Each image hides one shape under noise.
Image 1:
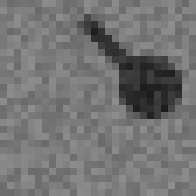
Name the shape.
lollipop
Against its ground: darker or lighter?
darker
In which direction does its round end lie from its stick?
down and right
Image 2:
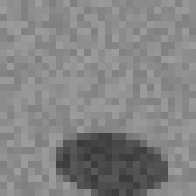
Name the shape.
ellipse
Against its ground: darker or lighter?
darker
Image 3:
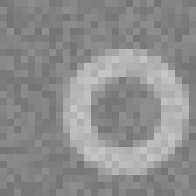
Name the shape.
ring
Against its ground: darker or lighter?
lighter
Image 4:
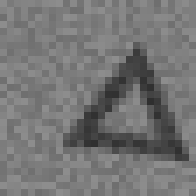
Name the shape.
triangle frame
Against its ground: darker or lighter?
darker
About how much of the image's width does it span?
two thirds
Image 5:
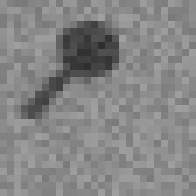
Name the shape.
lollipop
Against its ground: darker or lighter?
darker
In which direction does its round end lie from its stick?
up and right
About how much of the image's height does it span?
half
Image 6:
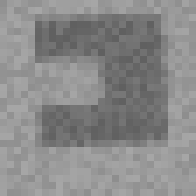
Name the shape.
square with a notch
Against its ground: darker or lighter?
darker
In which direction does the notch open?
left
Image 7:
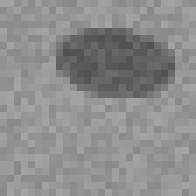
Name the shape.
ellipse
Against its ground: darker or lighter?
darker
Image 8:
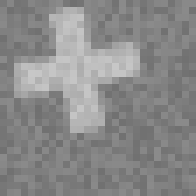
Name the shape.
cross
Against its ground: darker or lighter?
lighter
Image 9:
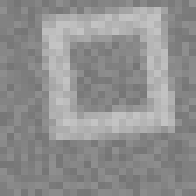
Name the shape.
square frame
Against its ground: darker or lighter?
lighter
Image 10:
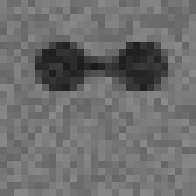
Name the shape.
dumbbell
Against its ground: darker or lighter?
darker
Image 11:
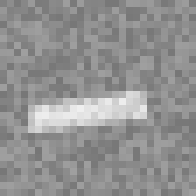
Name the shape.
bar
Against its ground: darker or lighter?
lighter
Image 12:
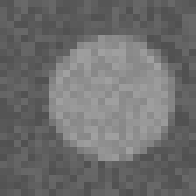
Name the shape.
disc
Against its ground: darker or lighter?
lighter
